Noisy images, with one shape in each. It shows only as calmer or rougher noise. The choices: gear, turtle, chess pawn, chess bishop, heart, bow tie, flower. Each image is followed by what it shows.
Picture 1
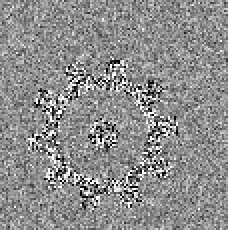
rough gear
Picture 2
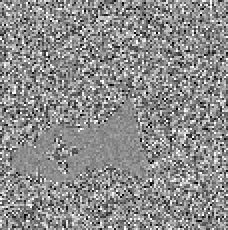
calm chess bishop
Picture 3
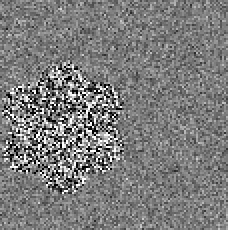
rough flower
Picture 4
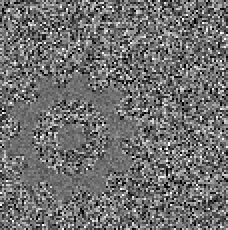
calm gear
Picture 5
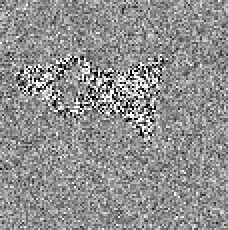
rough chess bishop
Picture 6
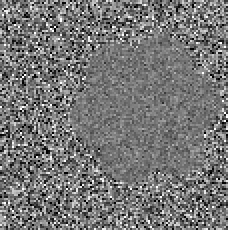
calm flower
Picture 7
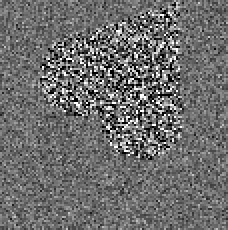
rough heart
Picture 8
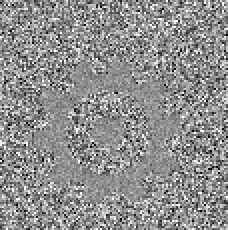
calm gear
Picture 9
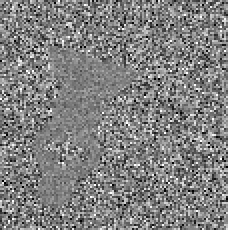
calm chess bishop
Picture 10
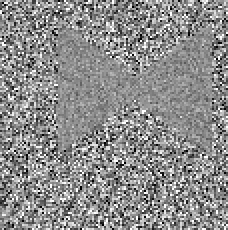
calm bow tie
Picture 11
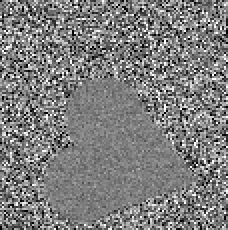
calm heart
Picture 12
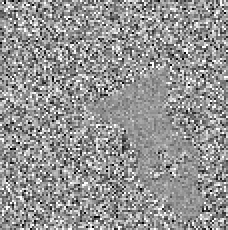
calm chess bishop
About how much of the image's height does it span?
two thirds
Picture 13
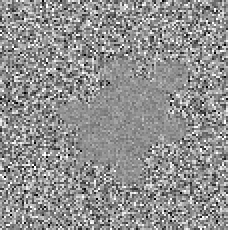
calm turtle
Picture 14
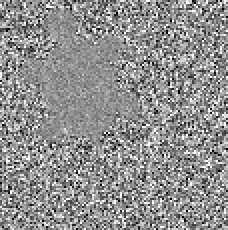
calm turtle
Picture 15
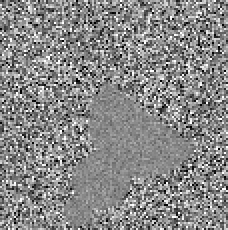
calm chess pawn
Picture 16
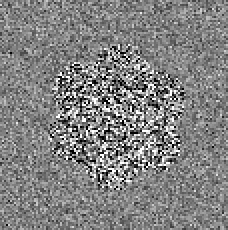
rough flower
